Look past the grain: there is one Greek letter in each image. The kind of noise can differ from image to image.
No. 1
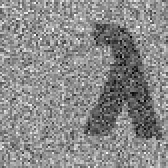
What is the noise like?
low rank plus noise
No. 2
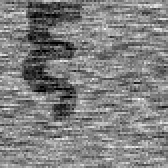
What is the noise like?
streaked along the rows
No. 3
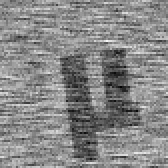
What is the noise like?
streaked along the rows
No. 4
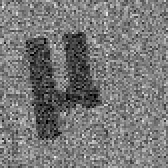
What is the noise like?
low rank plus noise
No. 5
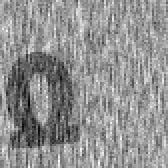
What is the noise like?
streaked along the columns
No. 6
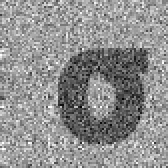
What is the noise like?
low rank plus noise
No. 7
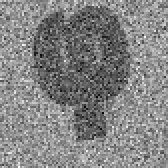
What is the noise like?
independent entries
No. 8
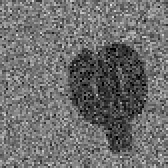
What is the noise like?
independent entries
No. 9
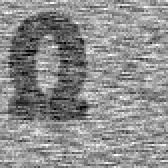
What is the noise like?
streaked along the rows
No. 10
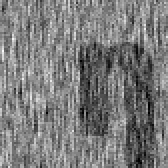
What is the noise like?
streaked along the columns
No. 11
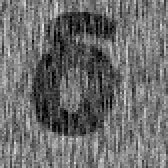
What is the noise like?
streaked along the columns
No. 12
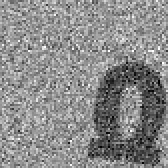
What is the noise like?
low rank plus noise
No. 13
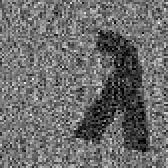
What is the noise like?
low rank plus noise
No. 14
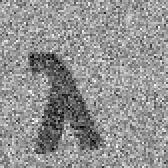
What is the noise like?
independent entries
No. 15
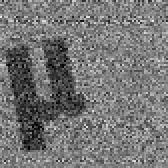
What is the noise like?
rows of uneven size
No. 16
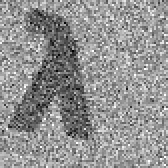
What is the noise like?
independent entries
